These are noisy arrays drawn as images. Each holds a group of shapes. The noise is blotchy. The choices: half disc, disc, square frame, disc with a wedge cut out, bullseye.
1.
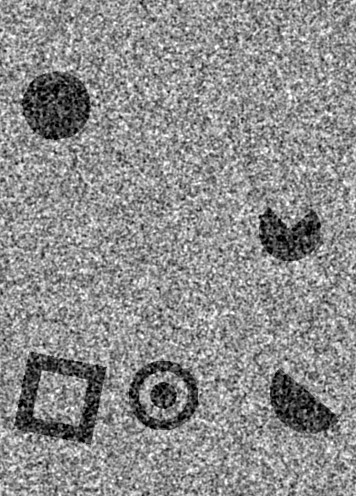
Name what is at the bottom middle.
bullseye
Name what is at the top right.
nothing
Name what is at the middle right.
disc with a wedge cut out
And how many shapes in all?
5
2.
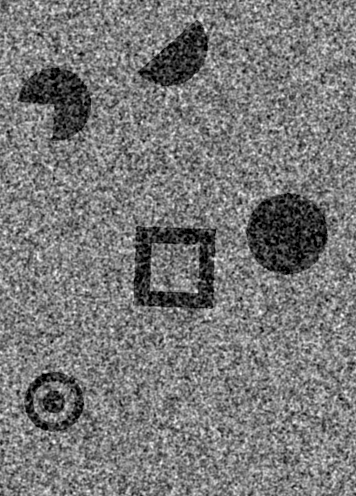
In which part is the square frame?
centre
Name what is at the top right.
nothing
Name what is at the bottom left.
bullseye
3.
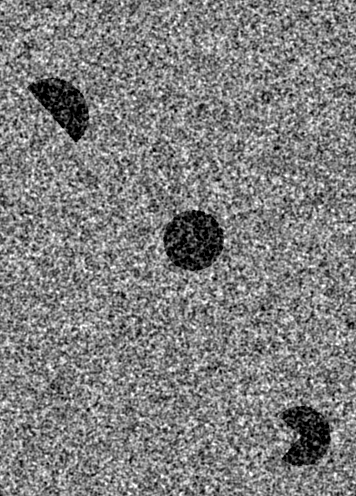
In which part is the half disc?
top left
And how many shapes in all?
3
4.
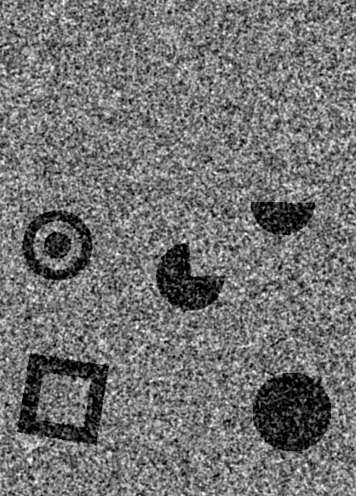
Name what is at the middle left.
bullseye
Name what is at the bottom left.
square frame
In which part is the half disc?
middle right
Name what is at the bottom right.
disc
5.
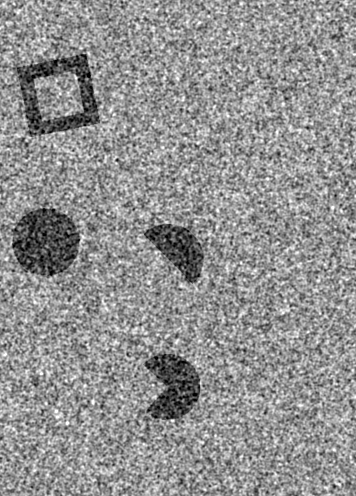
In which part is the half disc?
centre
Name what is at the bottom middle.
disc with a wedge cut out
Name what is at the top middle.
nothing
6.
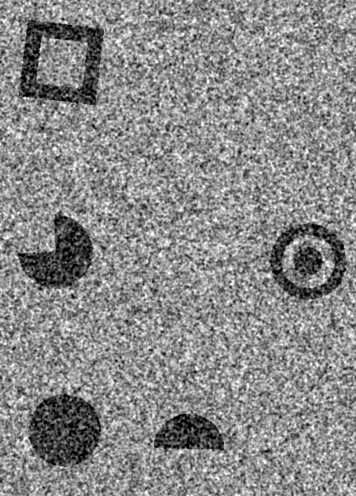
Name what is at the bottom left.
disc
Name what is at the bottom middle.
half disc
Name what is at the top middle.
nothing
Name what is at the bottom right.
nothing
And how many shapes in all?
5
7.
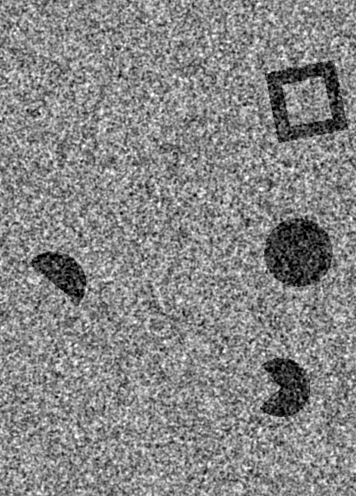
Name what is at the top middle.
nothing
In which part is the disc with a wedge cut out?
bottom right
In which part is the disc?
middle right
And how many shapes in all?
4
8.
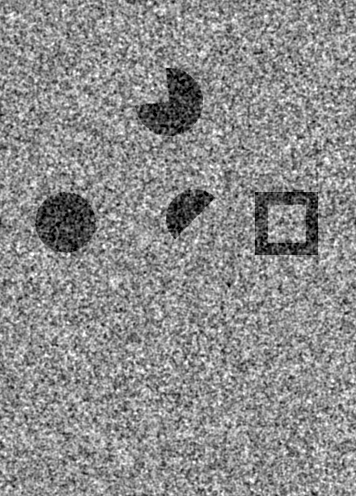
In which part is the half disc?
centre
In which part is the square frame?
middle right
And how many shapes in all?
4
